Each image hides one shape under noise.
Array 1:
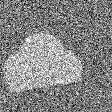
light cloud
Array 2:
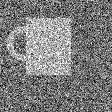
light cup
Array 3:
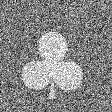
light club
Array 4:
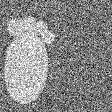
light footprint
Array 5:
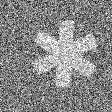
light asterisk
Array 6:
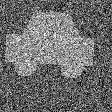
light car
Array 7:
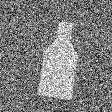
light bottle
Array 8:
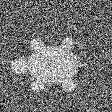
light turtle
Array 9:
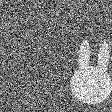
light rabbit's head
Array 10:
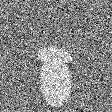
light footprint
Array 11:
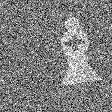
light chess bishop
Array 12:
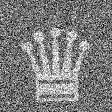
light chess queen
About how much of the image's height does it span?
two thirds
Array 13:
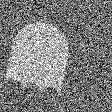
light ghost
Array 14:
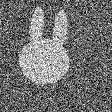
light rabbit's head
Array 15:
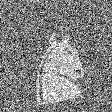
light chess knight
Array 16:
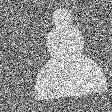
light chess pawn
